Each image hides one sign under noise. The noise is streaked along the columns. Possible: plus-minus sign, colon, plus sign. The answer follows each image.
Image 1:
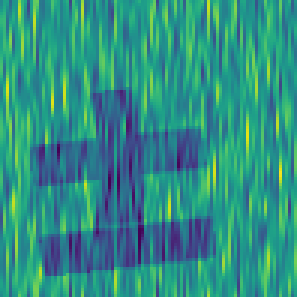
plus-minus sign
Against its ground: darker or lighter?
darker
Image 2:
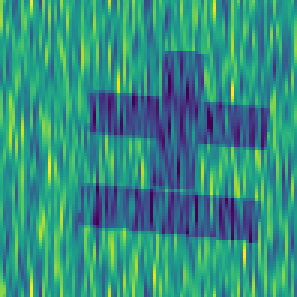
plus-minus sign
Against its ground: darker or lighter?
darker
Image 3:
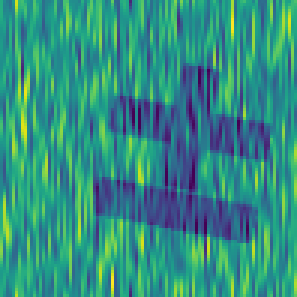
plus-minus sign
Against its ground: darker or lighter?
darker
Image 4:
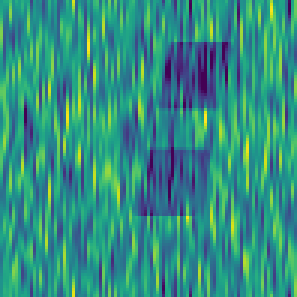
colon
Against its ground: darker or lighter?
darker
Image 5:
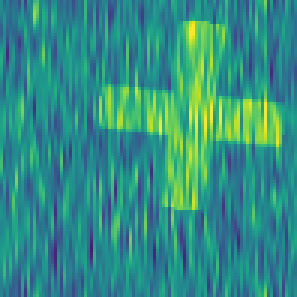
plus sign
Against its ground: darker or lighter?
lighter
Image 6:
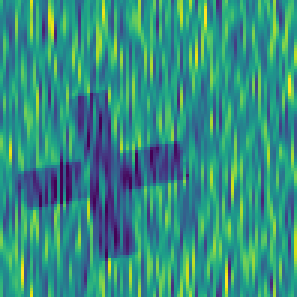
plus sign
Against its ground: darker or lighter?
darker
